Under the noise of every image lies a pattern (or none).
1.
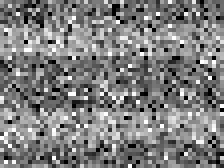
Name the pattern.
horizontal stripes
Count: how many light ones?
2
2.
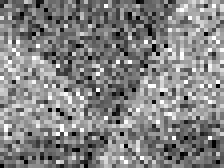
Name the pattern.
spokes from one point
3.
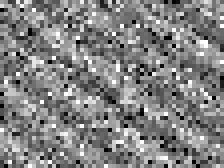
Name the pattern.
diagonal stripes
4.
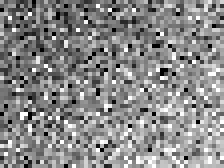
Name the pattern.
a smooth slope
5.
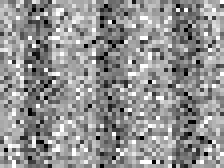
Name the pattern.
vertical stripes
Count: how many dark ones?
3
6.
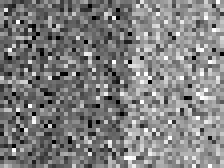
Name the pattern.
a sharp edge
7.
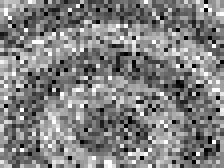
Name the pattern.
rings round one point
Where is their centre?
bottom middle
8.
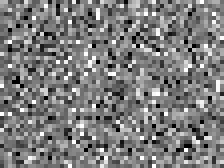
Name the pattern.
only noise
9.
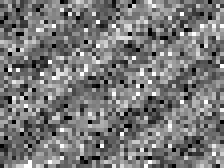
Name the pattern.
diagonal stripes
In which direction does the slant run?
bottom left to top right
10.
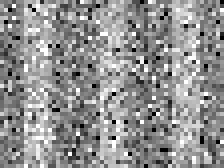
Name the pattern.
vertical stripes
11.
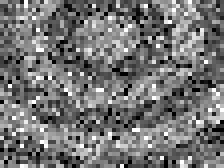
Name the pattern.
rings round one point
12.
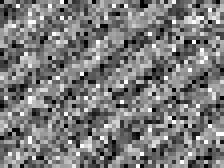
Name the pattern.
diagonal stripes
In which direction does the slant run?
bottom left to top right
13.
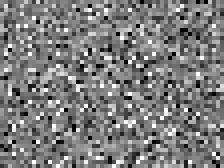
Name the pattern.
only noise
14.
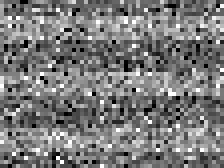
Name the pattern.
horizontal stripes
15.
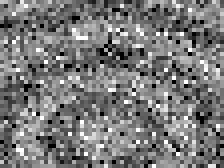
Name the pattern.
rings round one point
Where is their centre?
bottom middle
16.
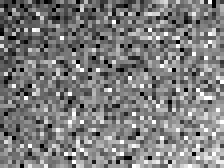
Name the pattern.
a smooth slope
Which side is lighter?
bottom right
